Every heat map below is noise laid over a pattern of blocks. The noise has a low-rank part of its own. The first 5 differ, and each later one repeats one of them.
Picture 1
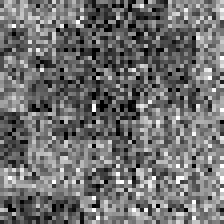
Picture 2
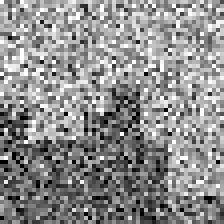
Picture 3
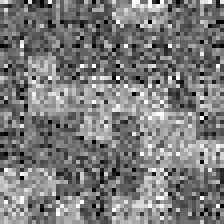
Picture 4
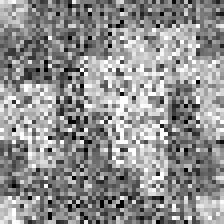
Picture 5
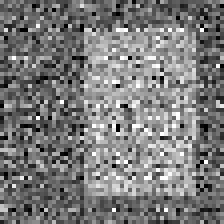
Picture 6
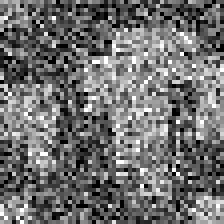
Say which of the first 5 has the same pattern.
4
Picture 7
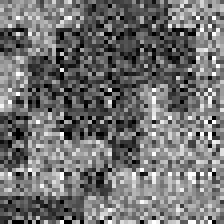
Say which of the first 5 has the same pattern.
1
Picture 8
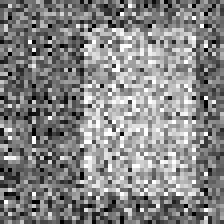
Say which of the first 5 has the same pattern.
5
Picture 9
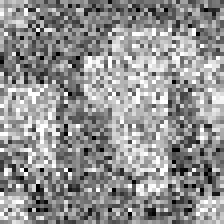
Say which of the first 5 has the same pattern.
4
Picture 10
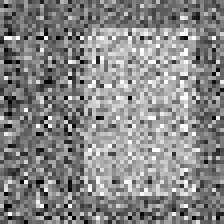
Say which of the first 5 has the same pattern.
5
